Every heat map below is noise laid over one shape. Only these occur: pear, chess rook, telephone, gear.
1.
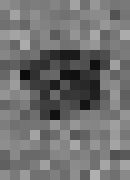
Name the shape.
telephone
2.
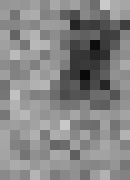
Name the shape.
chess rook
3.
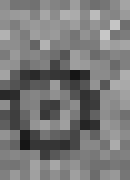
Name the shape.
gear
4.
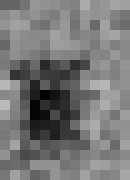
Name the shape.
chess rook
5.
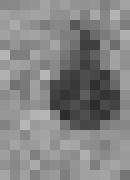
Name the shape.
pear
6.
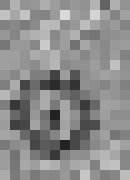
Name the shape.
gear
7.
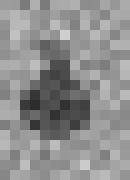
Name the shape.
pear
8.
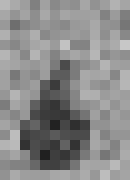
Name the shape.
pear
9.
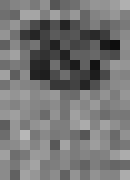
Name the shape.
telephone
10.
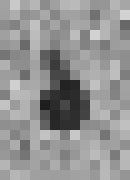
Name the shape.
pear
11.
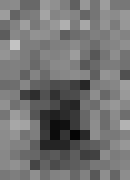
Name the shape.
chess rook
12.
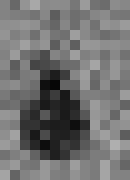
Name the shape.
pear
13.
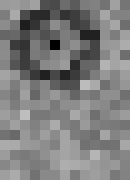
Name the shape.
gear
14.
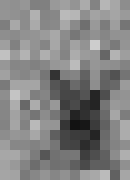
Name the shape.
chess rook
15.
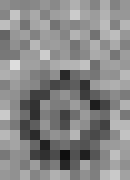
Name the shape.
gear
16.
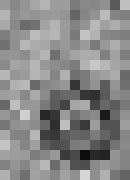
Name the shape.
gear
